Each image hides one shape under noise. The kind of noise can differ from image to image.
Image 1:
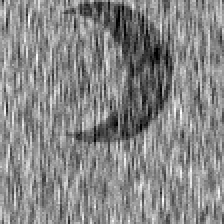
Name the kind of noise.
streaked along the columns
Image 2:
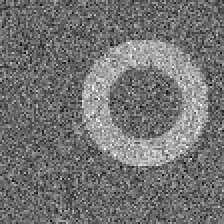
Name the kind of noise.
independent entries
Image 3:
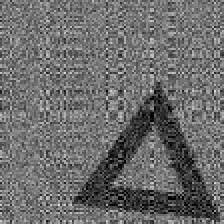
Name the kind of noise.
low rank plus noise
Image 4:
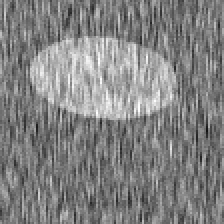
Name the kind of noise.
streaked along the columns
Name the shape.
ellipse
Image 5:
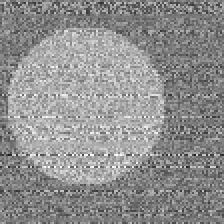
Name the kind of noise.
rows of uneven size
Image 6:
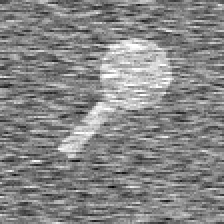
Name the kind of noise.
streaked along the rows
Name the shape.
lollipop
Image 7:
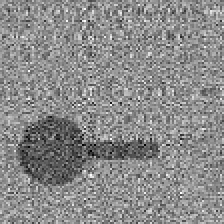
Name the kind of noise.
low rank plus noise
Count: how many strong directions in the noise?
three or four
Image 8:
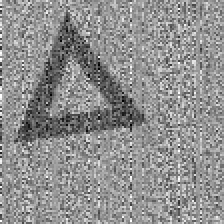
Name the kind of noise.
columns of uneven size
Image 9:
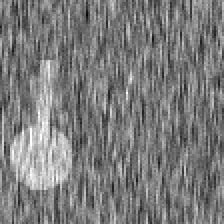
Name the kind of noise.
streaked along the columns
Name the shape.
lollipop
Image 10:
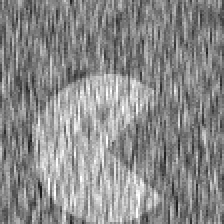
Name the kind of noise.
streaked along the columns
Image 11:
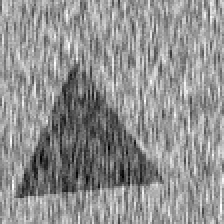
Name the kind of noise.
streaked along the columns
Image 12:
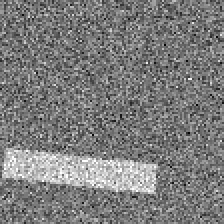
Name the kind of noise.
independent entries
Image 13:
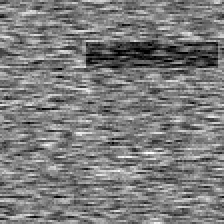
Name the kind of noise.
streaked along the rows
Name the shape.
bar
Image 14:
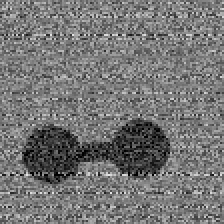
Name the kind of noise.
rows of uneven size
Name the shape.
dumbbell
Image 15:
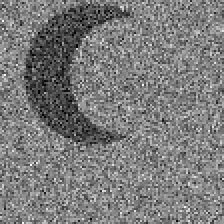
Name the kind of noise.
independent entries
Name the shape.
crescent
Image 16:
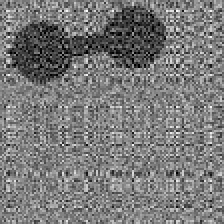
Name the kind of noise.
low rank plus noise
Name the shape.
dumbbell
